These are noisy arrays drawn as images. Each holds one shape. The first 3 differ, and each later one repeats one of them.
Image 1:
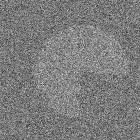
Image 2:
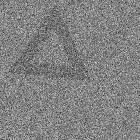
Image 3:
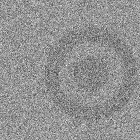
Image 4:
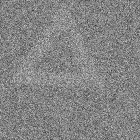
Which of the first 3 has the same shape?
2
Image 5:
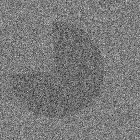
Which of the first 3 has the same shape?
1
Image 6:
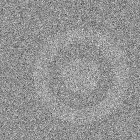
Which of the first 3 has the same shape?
3
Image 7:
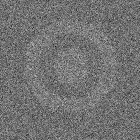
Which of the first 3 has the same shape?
3
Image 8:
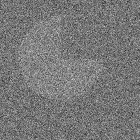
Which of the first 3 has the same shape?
1
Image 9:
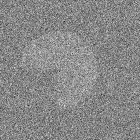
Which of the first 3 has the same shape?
1
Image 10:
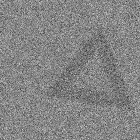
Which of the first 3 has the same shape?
2
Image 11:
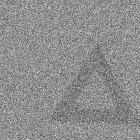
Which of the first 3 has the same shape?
2
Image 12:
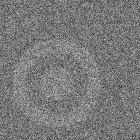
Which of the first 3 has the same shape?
3
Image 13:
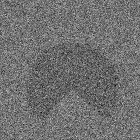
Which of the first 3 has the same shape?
1
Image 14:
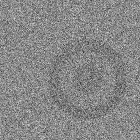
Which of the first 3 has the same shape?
3
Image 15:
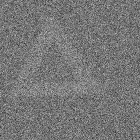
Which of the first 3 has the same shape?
2
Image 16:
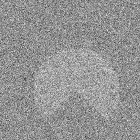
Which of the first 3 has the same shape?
1
